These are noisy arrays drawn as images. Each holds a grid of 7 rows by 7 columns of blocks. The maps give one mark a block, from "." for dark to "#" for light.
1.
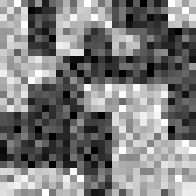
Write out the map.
# . # # . . #
# . # . # . .
# # . . . . .
# . . # # # .
. . . . # # .
. . . . # # #
# # # . # # #
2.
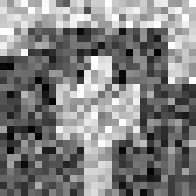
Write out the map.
# # # # # # #
# . . . . . #
. . . # . . #
. . # # # . .
. . # # # . .
. . . # . . .
. . . # . . .
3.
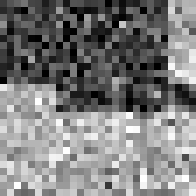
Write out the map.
. . . . . . #
. . . . . . #
. . . . . . #
# # . . . . .
# # # # # # #
# # # # # # #
# # # # # # #
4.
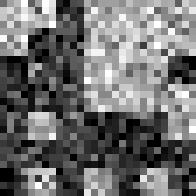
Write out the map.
# # . # # # #
# . . # # # #
. . . # # # .
. . . # # # #
. # . . . . #
. . . . . . .
. # . # . # .
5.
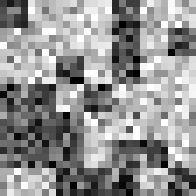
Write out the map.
. # # # . # #
# # # # . # .
# # . # . # #
. . # . # # #
. . . # # # #
. . . # . . #
# # . . . # .
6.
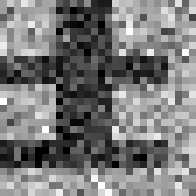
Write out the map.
# # . . # # #
# # . . # # #
. . . . . . #
# # . . # # #
# # . . # # #
. . . . . . #
# # # # # # #
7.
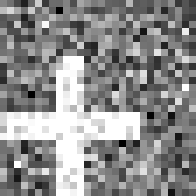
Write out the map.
. . . . . . .
. . . . . . .
. . # . . . .
. . # . . . .
# # # # # . .
. . # . . . .
. . # . . . .
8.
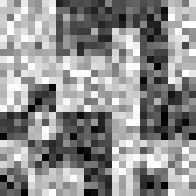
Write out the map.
# # . . . . #
# # . . # . #
# # # # # . #
# . # # # . .
. # . . # . .
# . . . # # #
. # # . # . #
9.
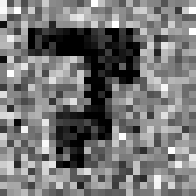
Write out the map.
# # # # # # #
# . . . . # #
# # # . . # #
# # # . # # #
# # . . # # #
# # . # # # #
# # # # # # #
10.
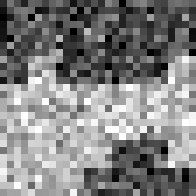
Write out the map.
. . . . . . .
. . . . . . .
. # . . . . #
# # # # # # #
# # # # # # #
# # # # . . #
# # # . . . .
